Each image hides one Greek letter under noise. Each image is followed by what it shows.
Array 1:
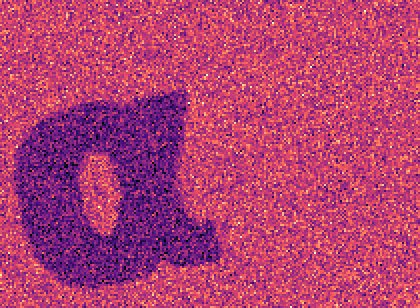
dark alpha
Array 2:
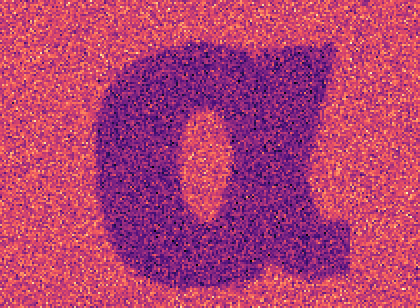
dark alpha
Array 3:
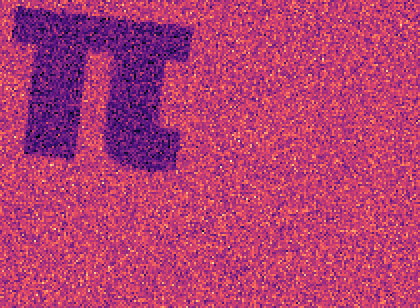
dark pi
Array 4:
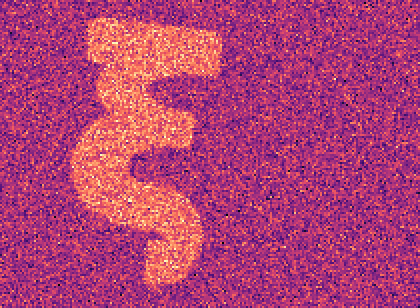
light xi
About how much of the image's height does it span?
nearly all
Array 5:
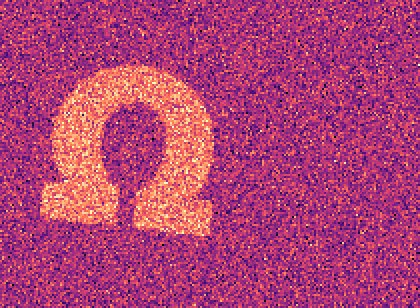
light omega
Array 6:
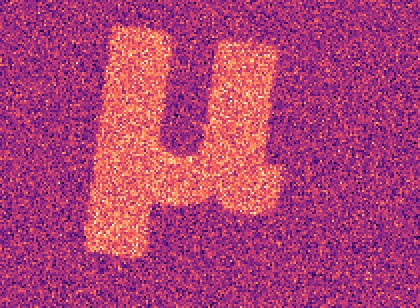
light mu
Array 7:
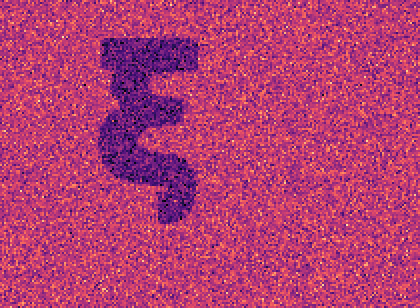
dark xi
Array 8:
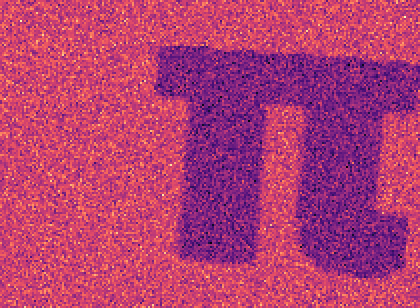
dark pi
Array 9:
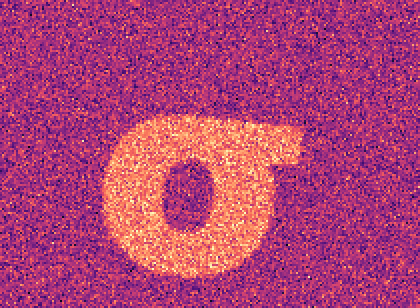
light sigma
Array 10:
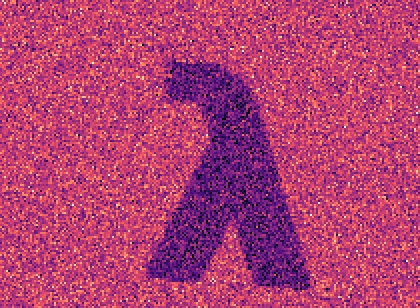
dark lambda
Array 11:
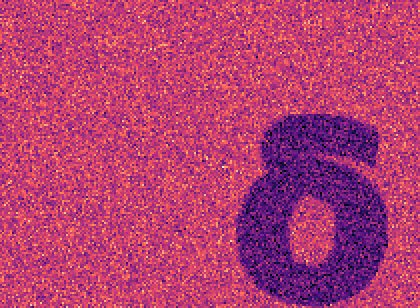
dark delta
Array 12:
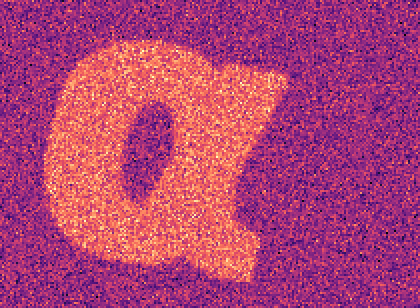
light alpha
